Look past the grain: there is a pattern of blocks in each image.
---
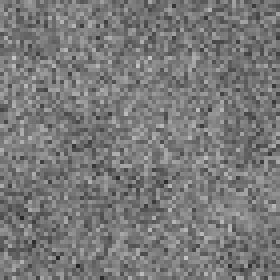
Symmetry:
mirrored about the diagonal from the bottom left
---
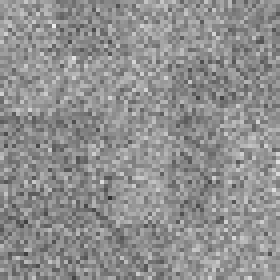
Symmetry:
no symmetry
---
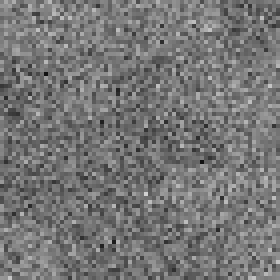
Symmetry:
mirrored about the diagonal from the bottom left
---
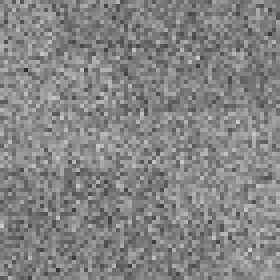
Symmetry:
the same after a half turn
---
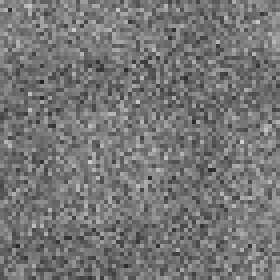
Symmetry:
mirrored about the diagonal from the bottom left
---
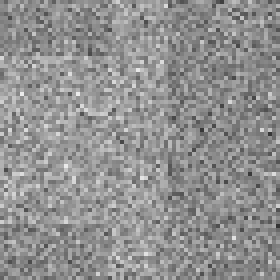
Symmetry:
top and bottom mirror each other
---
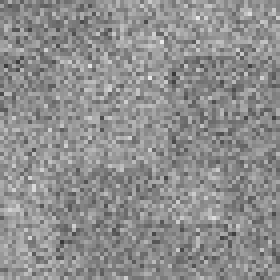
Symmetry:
mirrored about the diagonal from the top left
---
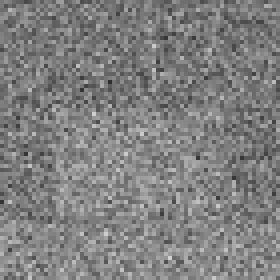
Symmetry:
left and right mirror each other
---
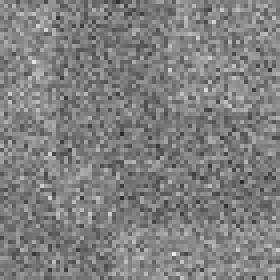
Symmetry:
mirrored about the diagonal from the bottom left
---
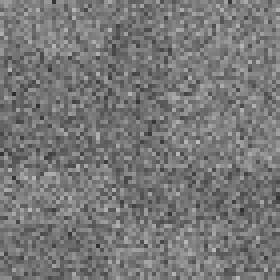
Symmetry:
no symmetry
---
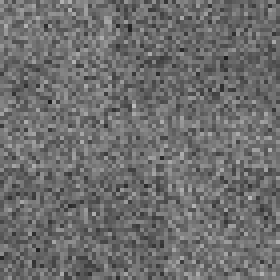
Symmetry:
the same after a half turn
